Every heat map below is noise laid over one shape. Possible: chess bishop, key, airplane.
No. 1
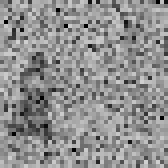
chess bishop
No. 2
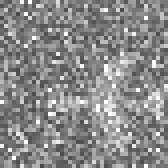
airplane
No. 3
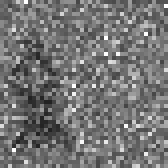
chess bishop
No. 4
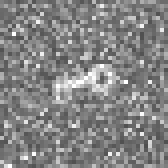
key
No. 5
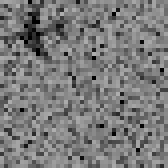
airplane
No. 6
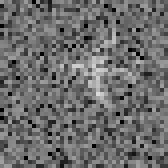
airplane
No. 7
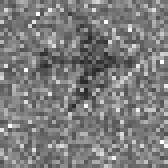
airplane
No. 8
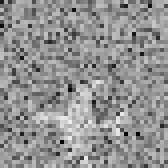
airplane
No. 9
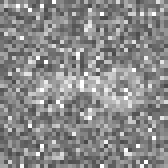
key
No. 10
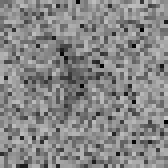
airplane
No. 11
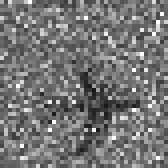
airplane
